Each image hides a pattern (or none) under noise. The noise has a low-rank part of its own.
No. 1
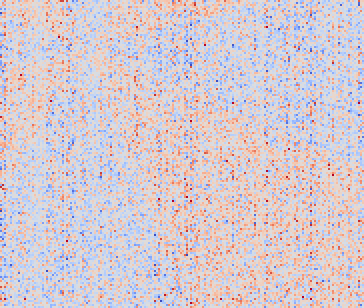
spokes from one point
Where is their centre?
top left
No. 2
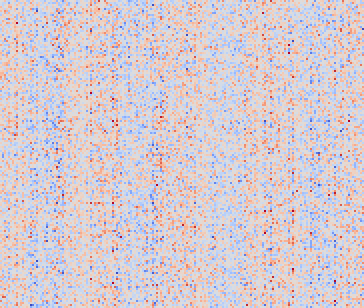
vertical stripes
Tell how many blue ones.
4
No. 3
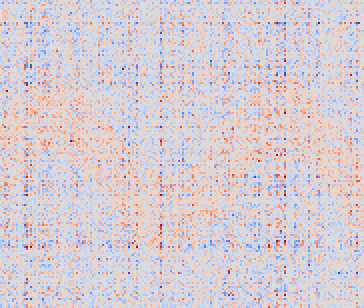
a wavy band
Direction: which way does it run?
left to right
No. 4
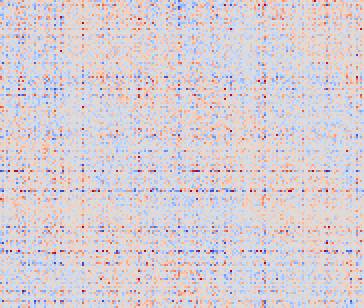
diagonal stripes
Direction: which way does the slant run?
top left to bottom right
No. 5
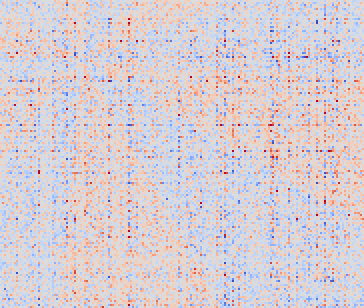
spokes from one point
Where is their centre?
top left
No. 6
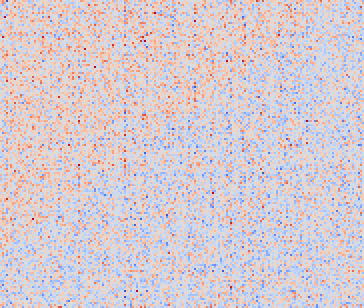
a sharp edge
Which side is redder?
top left
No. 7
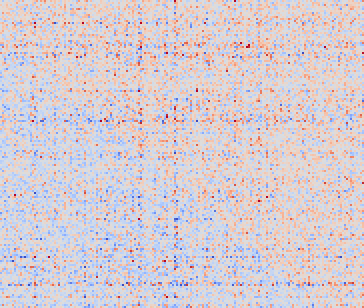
a sharp edge
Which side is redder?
top right
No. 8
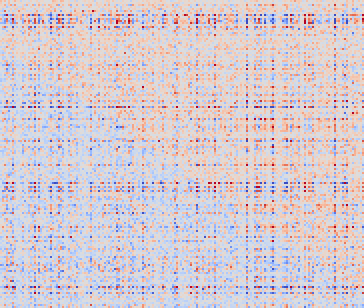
a sharp edge
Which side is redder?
top right
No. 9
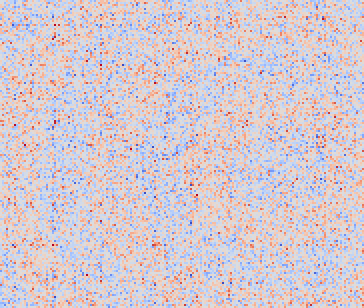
rings round one point
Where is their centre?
middle right
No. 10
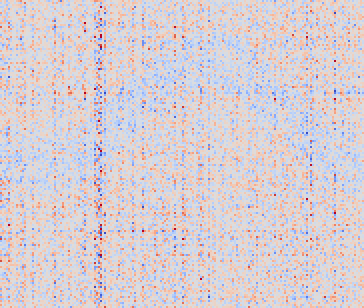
a wavy band
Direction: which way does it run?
left to right
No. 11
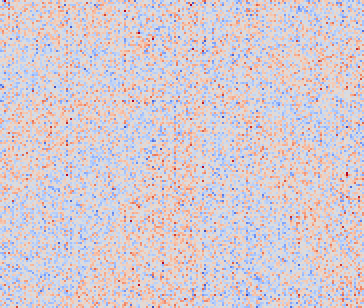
spokes from one point
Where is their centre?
top middle
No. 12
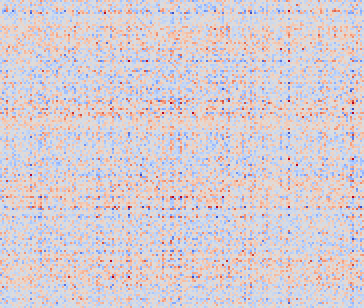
horizontal stripes
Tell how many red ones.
4
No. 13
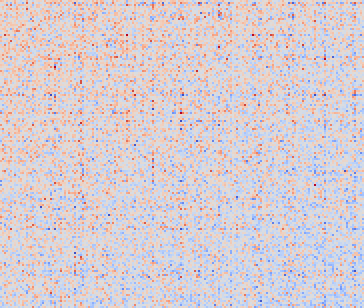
a smooth slope
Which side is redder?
top left
